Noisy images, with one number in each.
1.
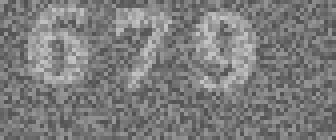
679
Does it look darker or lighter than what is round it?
lighter
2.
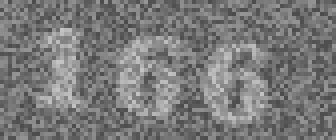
166
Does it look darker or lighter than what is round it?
lighter
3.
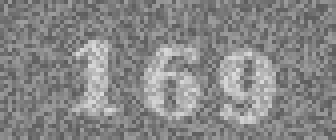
169
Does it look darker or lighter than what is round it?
lighter
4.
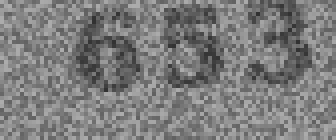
653
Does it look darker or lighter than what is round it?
darker
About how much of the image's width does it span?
two thirds
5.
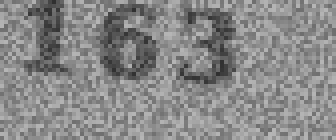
163
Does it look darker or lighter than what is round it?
darker
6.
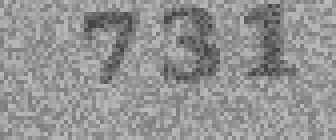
731
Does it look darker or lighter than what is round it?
darker
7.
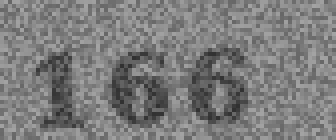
166
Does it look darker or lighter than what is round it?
darker
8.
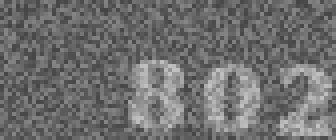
802
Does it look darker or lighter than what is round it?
lighter
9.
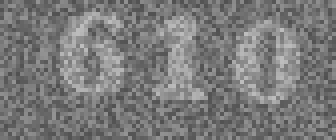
610
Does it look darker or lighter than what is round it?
lighter
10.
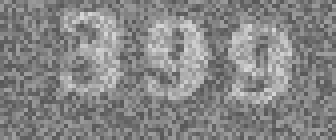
399
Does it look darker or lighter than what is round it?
lighter
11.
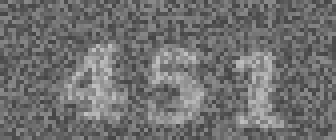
451
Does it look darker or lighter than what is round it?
lighter
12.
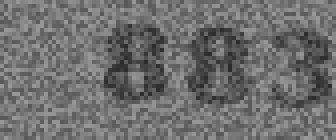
883
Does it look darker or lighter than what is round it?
darker
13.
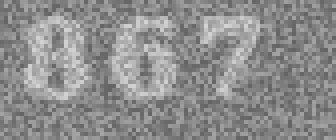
867
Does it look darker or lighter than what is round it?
lighter
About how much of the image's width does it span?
two thirds
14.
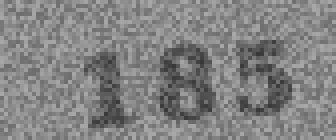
185
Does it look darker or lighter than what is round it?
darker
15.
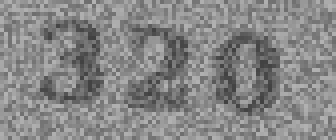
320
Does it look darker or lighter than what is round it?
darker
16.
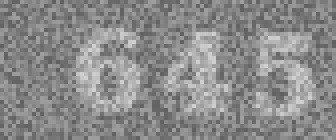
645
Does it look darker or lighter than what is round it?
lighter
